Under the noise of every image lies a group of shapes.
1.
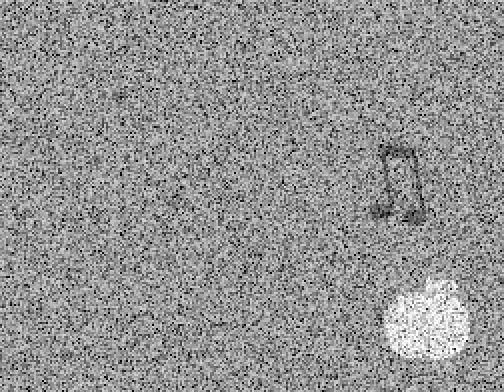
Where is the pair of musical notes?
middle right
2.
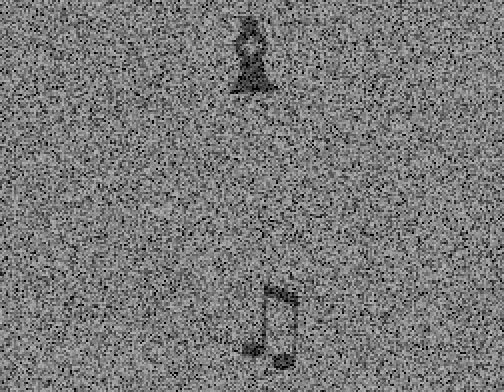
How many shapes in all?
2
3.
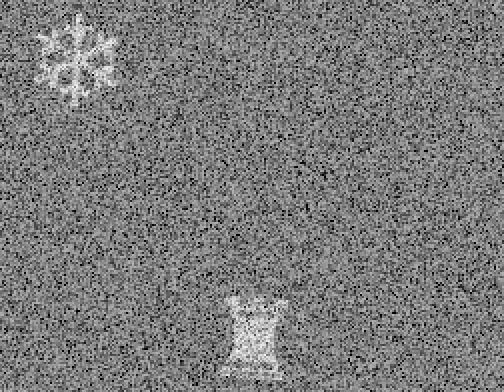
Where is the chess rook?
bottom middle
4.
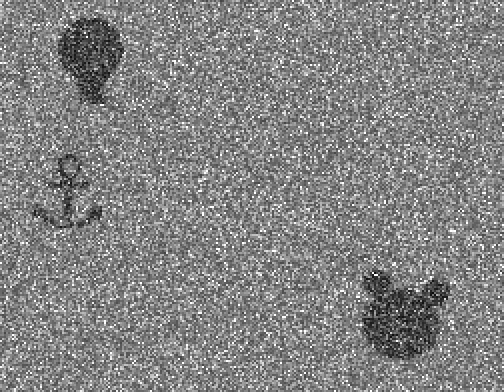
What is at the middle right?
nothing
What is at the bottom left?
nothing
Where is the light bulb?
top left
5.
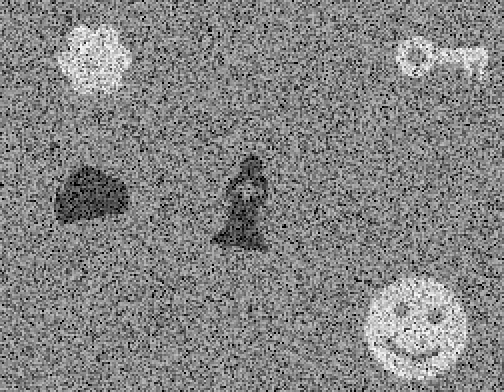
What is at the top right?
key
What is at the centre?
chess bishop
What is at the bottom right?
smiling face
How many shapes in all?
5
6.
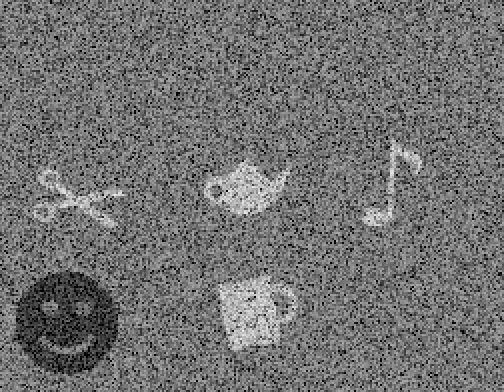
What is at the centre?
teapot
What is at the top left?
nothing
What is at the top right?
nothing
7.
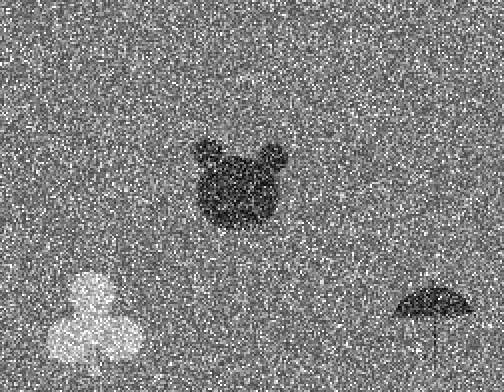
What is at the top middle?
nothing
